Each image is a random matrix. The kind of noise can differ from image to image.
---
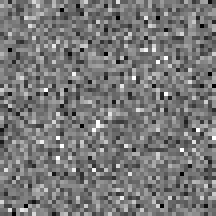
heavy tails
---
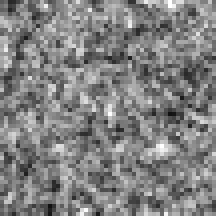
blotchy
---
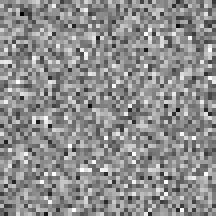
independent entries
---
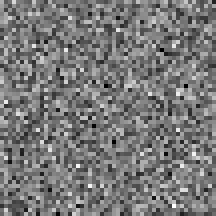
independent entries
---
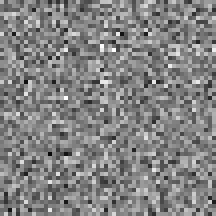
low rank plus noise
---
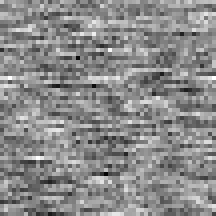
streaked along the rows
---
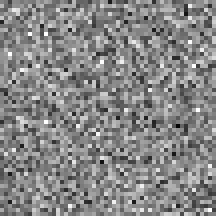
independent entries
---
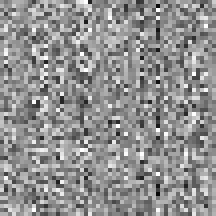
columns of uneven size
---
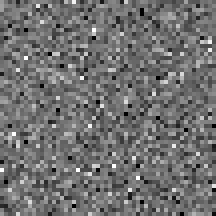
heavy tails
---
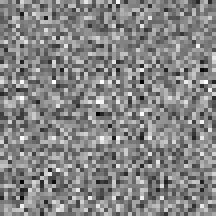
low rank plus noise
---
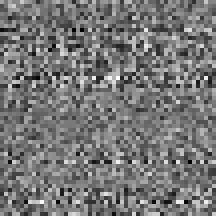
rows of uneven size
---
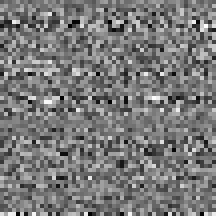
rows of uneven size
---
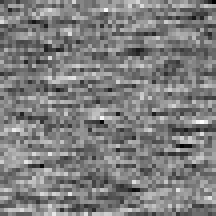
streaked along the rows
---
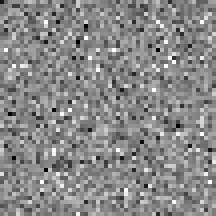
heavy tails
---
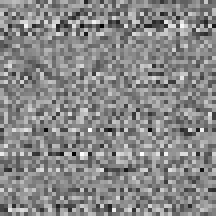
rows of uneven size
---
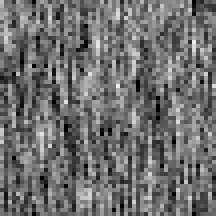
streaked along the columns
